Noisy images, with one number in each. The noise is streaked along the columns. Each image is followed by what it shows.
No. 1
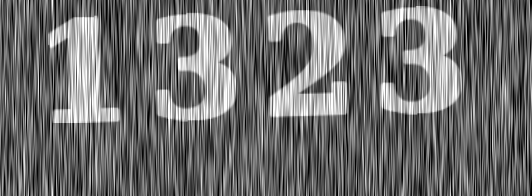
1323
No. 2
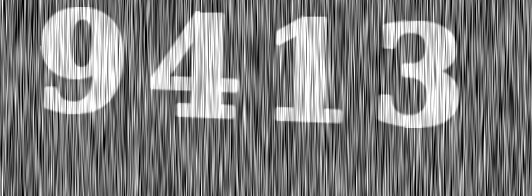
9413
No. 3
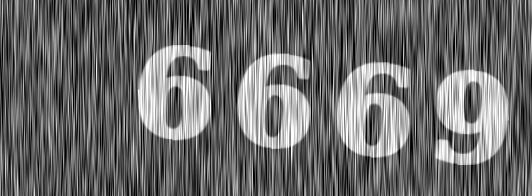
6669
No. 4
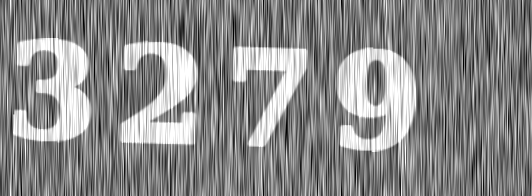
3279
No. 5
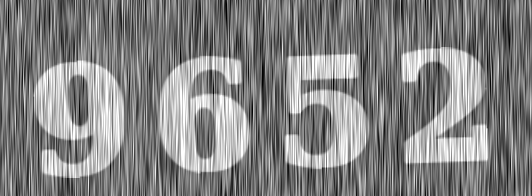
9652
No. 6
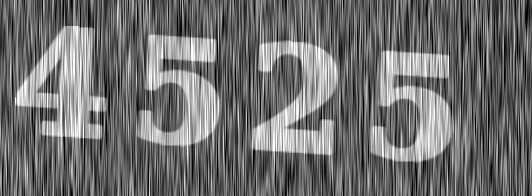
4525
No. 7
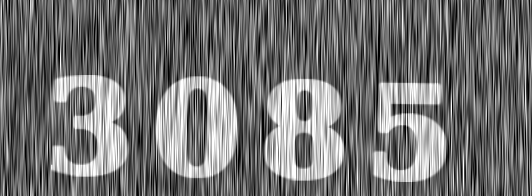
3085
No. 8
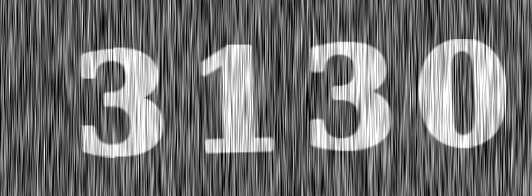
3130
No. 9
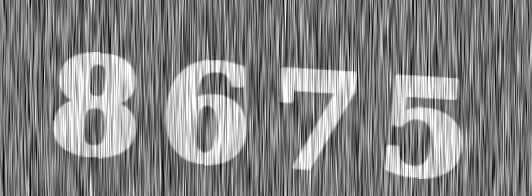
8675
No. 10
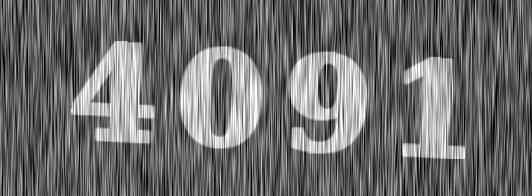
4091
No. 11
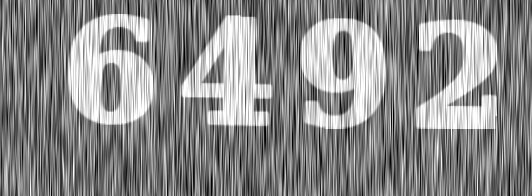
6492
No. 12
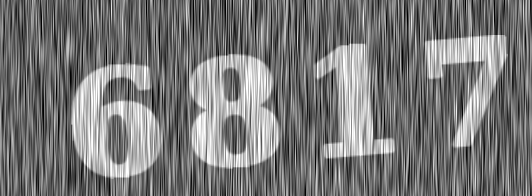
6817
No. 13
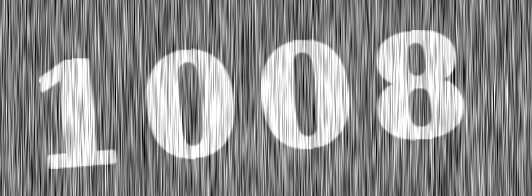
1008
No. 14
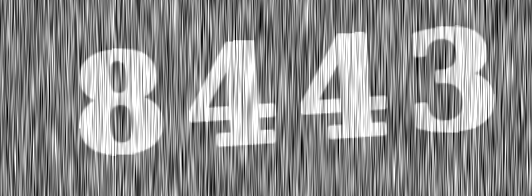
8443
